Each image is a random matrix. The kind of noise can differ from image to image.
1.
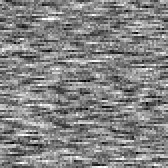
streaked along the rows
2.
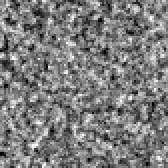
blotchy
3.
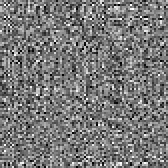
low rank plus noise
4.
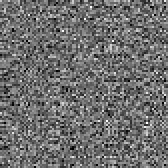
low rank plus noise
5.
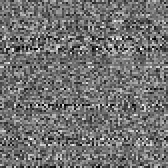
rows of uneven size
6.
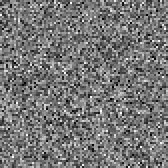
independent entries
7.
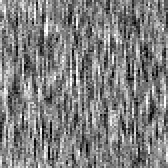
streaked along the columns
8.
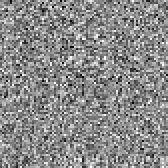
low rank plus noise
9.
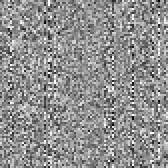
columns of uneven size
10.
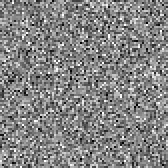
independent entries
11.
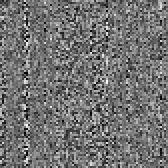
columns of uneven size
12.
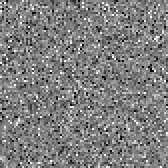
heavy tails
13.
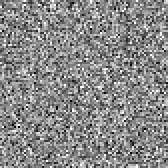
independent entries
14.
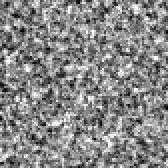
blotchy
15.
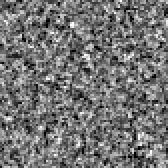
blotchy
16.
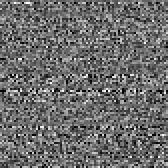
rows of uneven size
